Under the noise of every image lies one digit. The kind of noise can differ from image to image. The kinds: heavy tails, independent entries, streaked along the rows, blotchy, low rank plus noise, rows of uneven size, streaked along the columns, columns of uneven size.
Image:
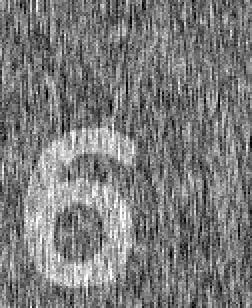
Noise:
streaked along the columns
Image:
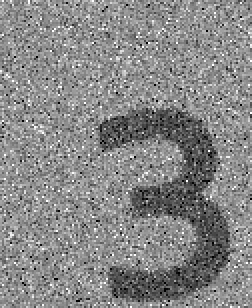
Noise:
heavy tails
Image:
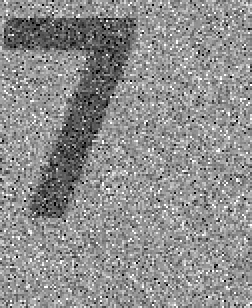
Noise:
heavy tails
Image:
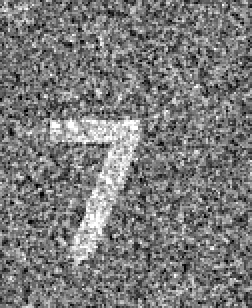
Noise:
blotchy
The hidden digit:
7
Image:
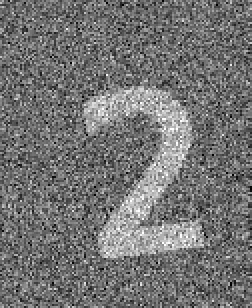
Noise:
low rank plus noise
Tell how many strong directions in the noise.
five to eight
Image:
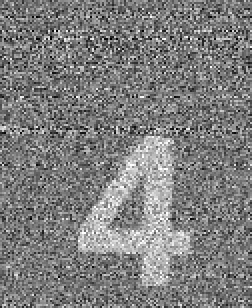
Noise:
rows of uneven size
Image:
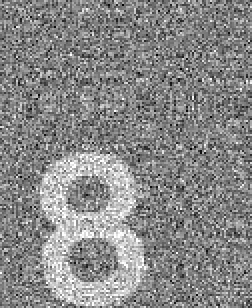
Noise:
low rank plus noise
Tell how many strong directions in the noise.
one
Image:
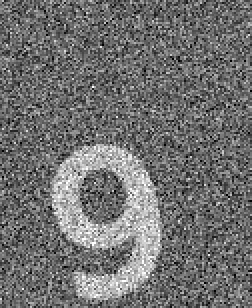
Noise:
independent entries
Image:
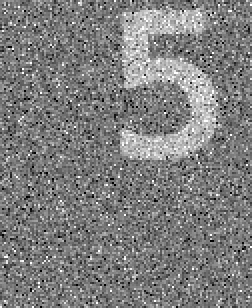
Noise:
heavy tails
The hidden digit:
5
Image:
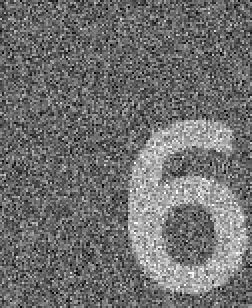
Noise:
independent entries
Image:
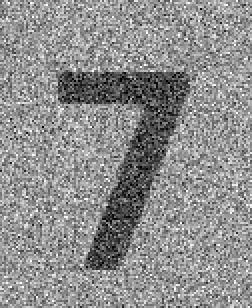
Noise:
independent entries
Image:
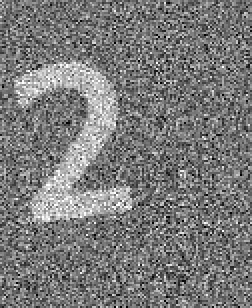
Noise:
low rank plus noise
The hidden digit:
2
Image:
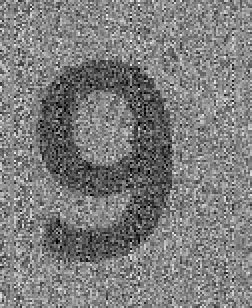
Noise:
columns of uneven size
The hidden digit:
9
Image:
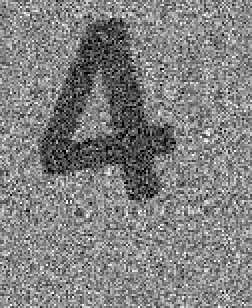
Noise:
low rank plus noise
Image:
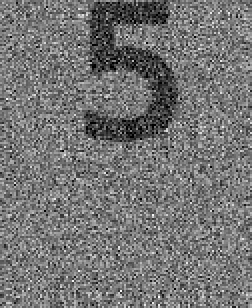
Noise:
low rank plus noise
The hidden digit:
5
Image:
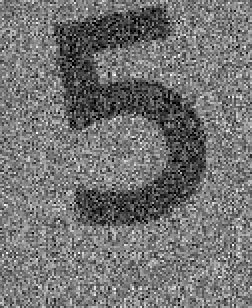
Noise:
low rank plus noise
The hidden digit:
5
